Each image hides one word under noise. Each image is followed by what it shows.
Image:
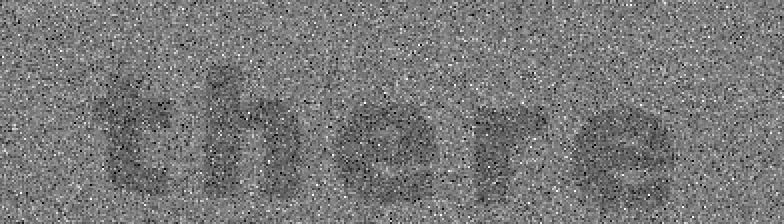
there
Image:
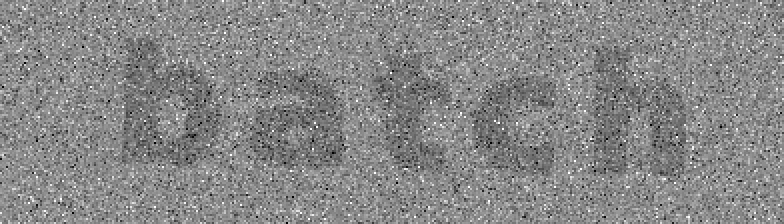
batch
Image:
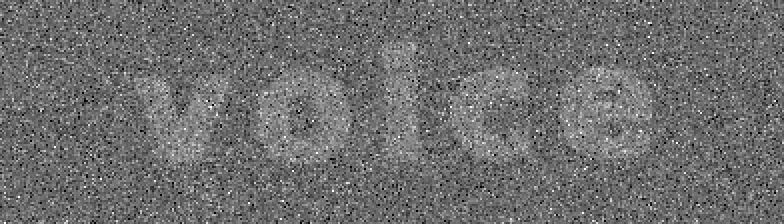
voice
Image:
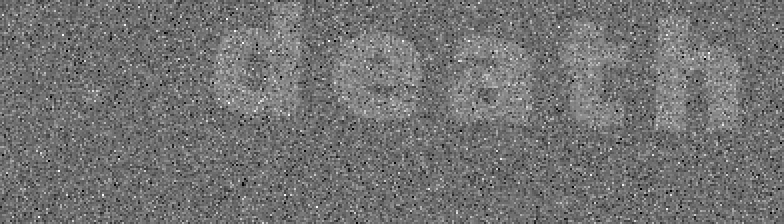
death
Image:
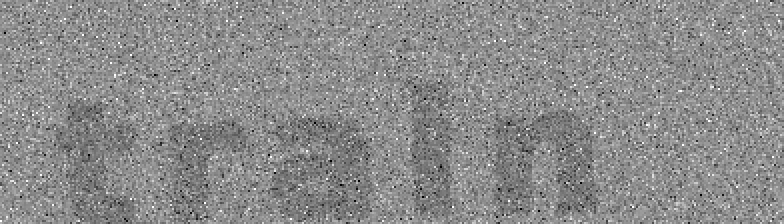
train
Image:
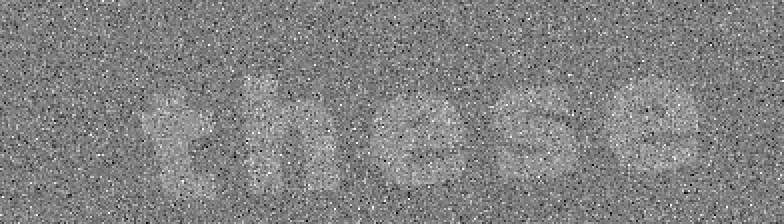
these
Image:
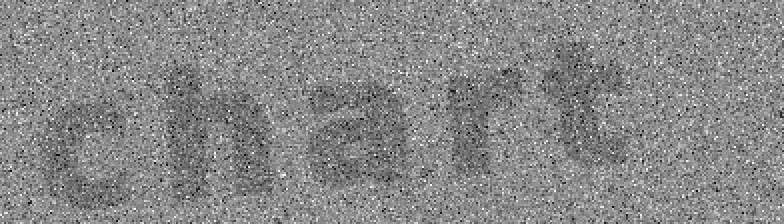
chart
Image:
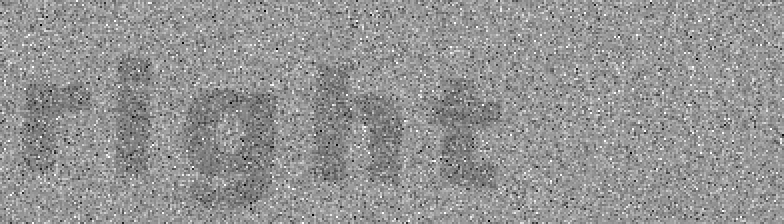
right
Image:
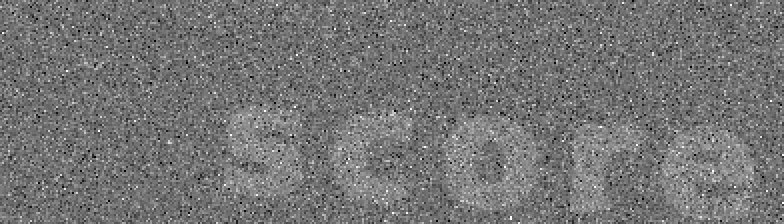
score
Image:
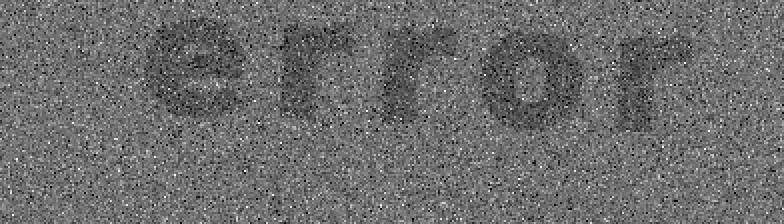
error
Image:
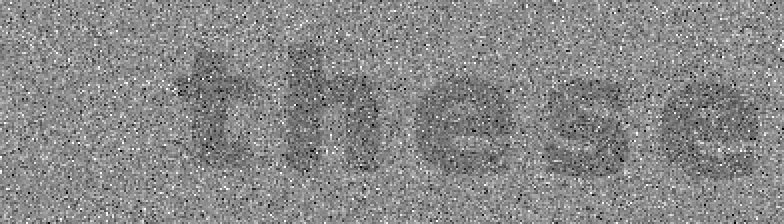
these
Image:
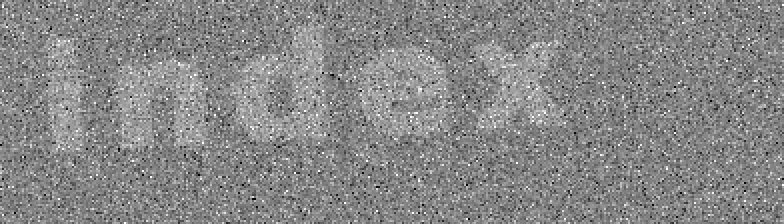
index
